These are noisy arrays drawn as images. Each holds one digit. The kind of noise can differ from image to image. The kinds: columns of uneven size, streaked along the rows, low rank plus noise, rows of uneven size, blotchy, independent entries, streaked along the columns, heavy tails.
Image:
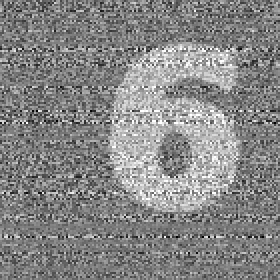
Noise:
rows of uneven size
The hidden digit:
6
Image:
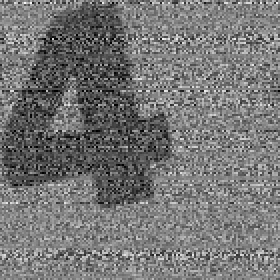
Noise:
rows of uneven size
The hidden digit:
4
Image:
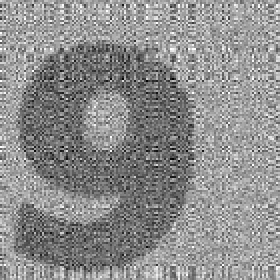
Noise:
low rank plus noise
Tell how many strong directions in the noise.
one
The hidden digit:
9
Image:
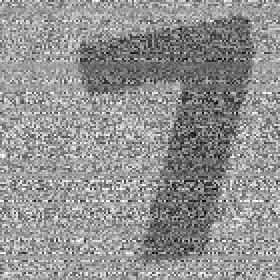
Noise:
rows of uneven size
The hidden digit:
7
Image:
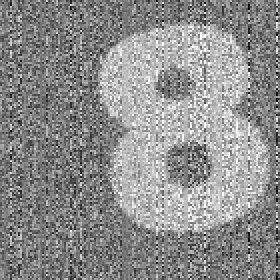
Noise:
columns of uneven size
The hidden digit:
8
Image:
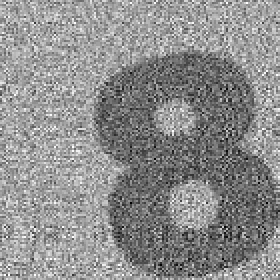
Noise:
low rank plus noise
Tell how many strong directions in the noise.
three or four
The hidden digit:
8
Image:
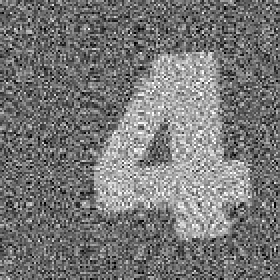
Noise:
low rank plus noise
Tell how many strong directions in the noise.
three or four
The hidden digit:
4
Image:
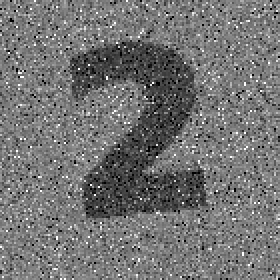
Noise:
heavy tails
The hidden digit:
2
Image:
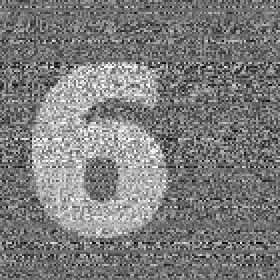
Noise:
rows of uneven size
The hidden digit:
6
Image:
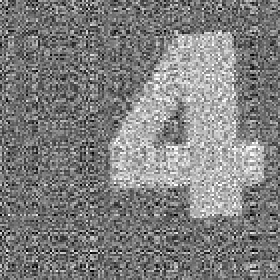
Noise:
low rank plus noise
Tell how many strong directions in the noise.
two
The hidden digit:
4
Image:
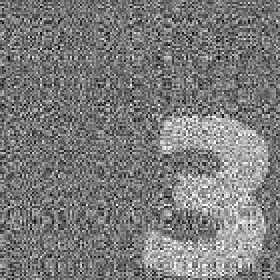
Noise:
low rank plus noise
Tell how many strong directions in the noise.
three or four
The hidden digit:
3
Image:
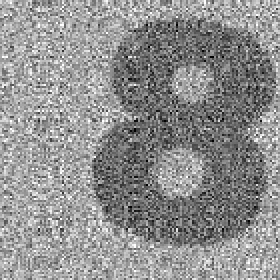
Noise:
low rank plus noise
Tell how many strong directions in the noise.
three or four
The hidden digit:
8
